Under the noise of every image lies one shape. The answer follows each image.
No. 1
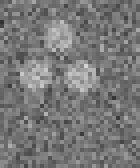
light three dots
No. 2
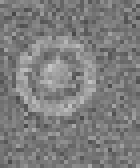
light bullseye
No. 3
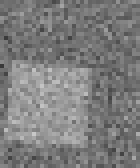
light square
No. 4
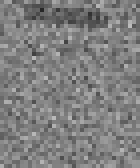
dark bar
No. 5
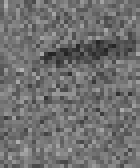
dark bar
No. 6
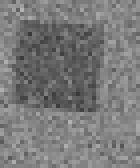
dark square
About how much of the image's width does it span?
two thirds
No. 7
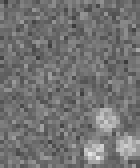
light three dots, bottom right
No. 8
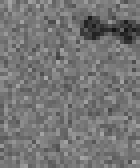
dark dumbbell, top right
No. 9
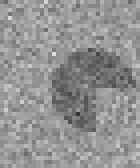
dark disc with a wedge cut out
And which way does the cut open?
down and right
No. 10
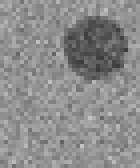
dark disc
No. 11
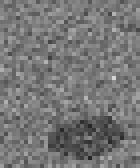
dark ellipse
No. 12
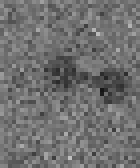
dark dumbbell
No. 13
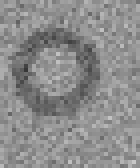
dark ring
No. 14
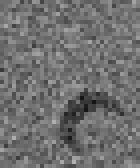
dark crescent
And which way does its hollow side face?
down and right
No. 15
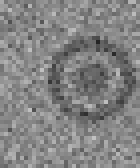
dark bullseye
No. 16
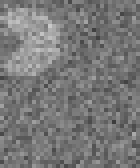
light disc with a wedge cut out, top left
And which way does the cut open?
left
